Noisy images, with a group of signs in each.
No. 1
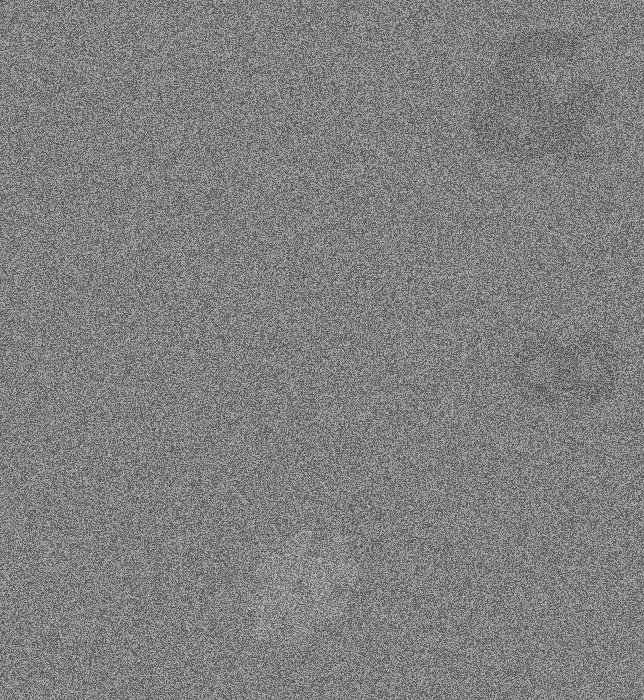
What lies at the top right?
ampersand
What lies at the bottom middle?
hash sign
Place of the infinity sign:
middle right
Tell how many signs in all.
3
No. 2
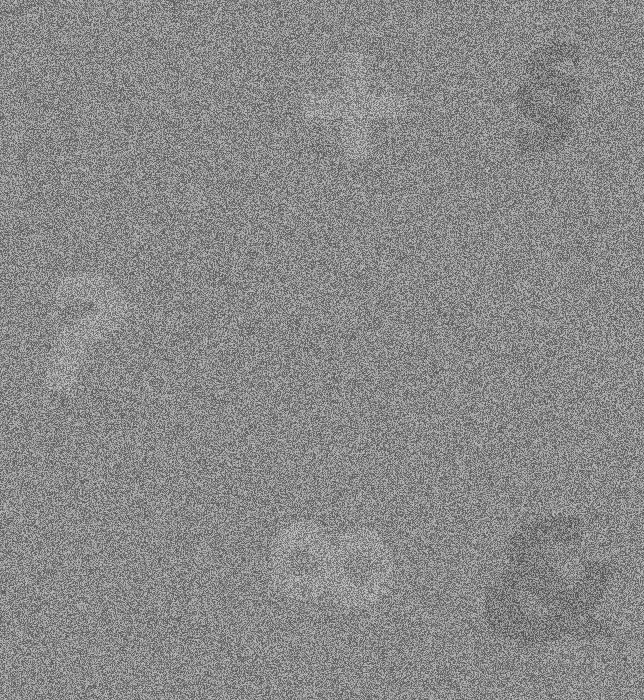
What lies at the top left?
nothing
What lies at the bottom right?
ampersand
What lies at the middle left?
question mark
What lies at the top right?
section sign
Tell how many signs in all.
5
